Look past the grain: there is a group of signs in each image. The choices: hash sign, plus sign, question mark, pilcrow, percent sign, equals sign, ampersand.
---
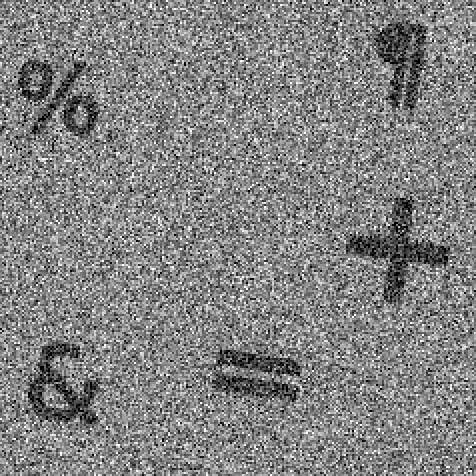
top left: percent sign; top right: pilcrow; middle right: plus sign; bottom left: ampersand; bottom middle: equals sign
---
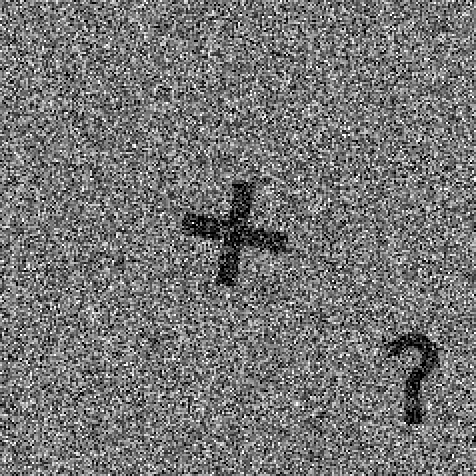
centre: plus sign; bottom right: question mark
